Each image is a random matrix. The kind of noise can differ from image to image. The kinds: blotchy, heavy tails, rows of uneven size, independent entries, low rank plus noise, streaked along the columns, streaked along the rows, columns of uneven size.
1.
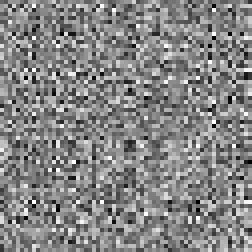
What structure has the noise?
low rank plus noise
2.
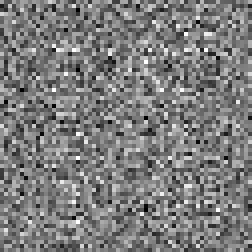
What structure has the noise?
low rank plus noise
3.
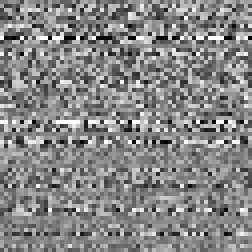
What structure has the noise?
rows of uneven size
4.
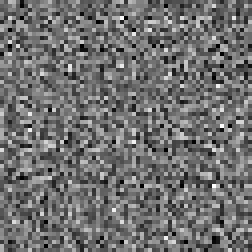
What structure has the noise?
low rank plus noise
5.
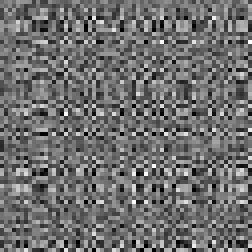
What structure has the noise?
low rank plus noise
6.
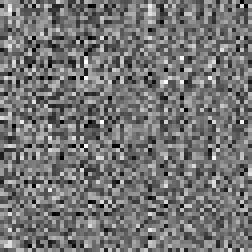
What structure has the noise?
low rank plus noise
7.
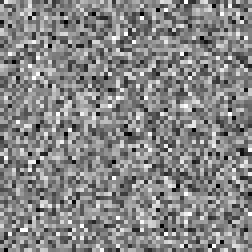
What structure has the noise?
independent entries
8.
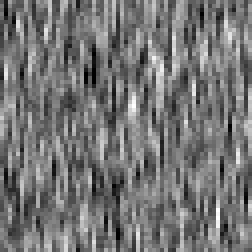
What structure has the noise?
streaked along the columns
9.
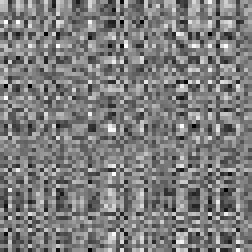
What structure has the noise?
low rank plus noise
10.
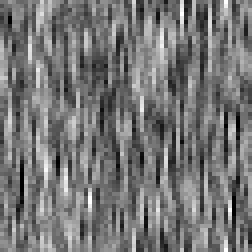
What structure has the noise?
streaked along the columns
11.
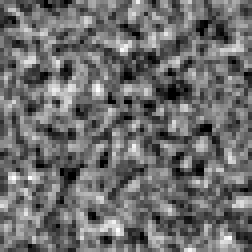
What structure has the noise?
blotchy
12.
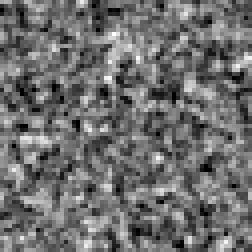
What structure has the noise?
blotchy
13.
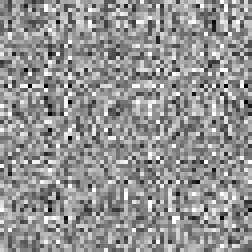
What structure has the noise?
low rank plus noise
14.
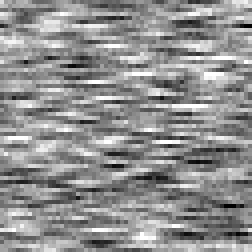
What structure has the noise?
streaked along the rows
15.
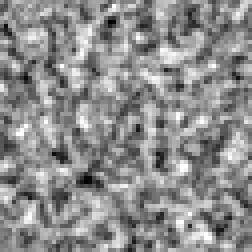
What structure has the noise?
blotchy
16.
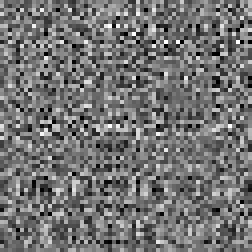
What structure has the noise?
low rank plus noise
